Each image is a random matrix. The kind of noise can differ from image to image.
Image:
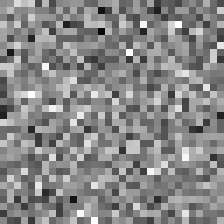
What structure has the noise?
independent entries
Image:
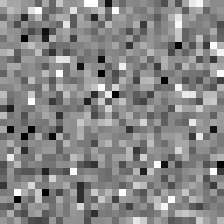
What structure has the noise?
heavy tails
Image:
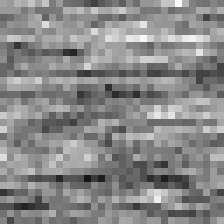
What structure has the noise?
streaked along the rows
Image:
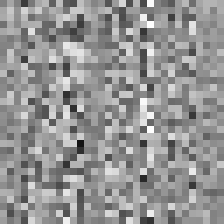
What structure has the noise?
columns of uneven size
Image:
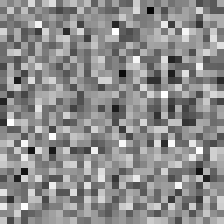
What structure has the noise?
low rank plus noise
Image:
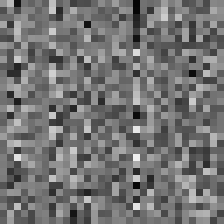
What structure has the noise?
columns of uneven size
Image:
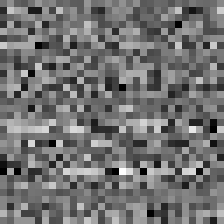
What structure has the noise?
rows of uneven size
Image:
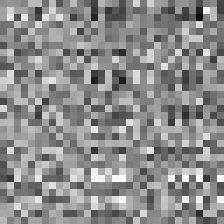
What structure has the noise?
low rank plus noise
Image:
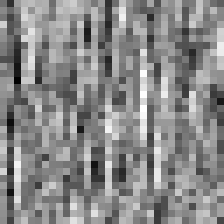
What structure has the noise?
streaked along the columns
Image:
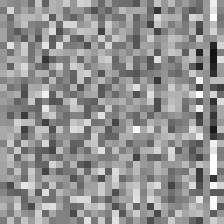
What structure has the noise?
columns of uneven size
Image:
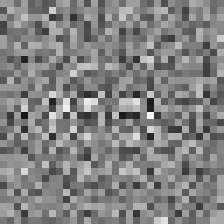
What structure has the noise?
low rank plus noise
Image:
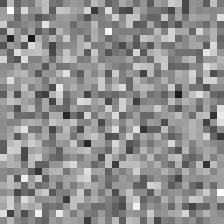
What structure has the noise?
independent entries
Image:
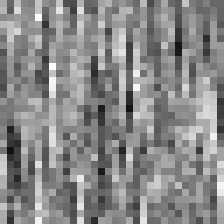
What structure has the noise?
streaked along the columns
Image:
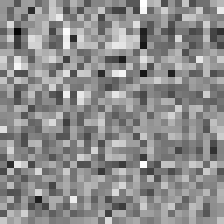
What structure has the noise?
low rank plus noise
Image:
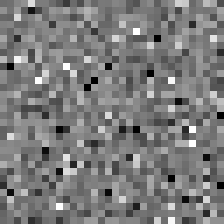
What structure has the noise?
heavy tails
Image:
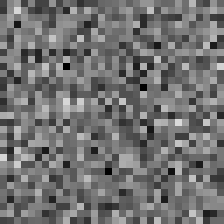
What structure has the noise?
independent entries
